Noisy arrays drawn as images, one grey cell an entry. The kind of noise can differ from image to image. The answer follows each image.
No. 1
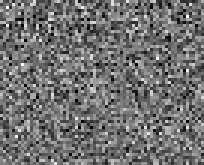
low rank plus noise
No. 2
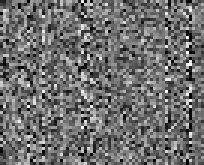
columns of uneven size
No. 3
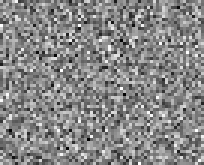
independent entries
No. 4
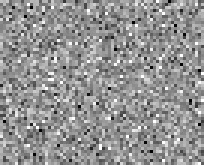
heavy tails
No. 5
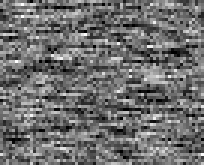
streaked along the rows
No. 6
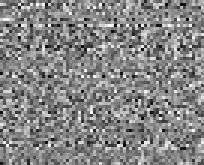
rows of uneven size
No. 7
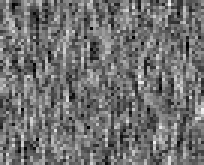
streaked along the columns
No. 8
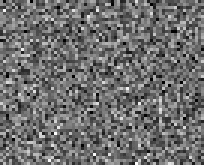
independent entries
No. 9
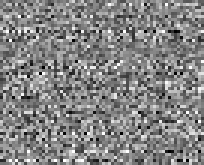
rows of uneven size
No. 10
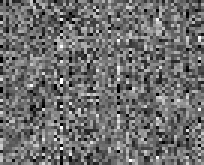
columns of uneven size
